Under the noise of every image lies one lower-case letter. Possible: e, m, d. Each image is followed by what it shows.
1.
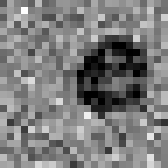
dark e
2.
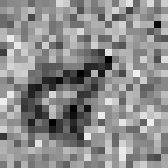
dark d
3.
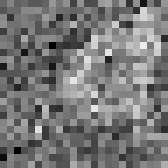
light d
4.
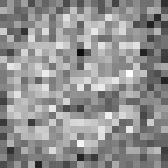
light e
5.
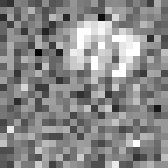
light m
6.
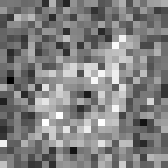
light d
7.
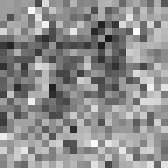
dark m
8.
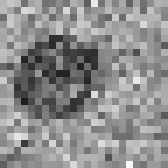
dark e
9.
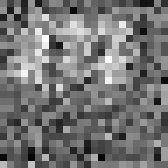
light m
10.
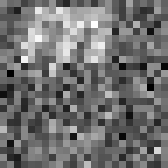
light m
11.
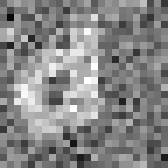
light d
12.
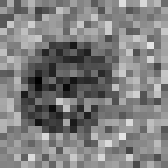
dark e
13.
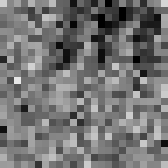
dark m
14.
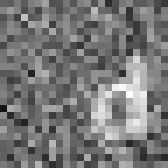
light d
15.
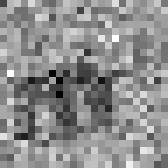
dark m
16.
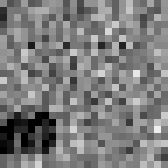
dark m, bottom left
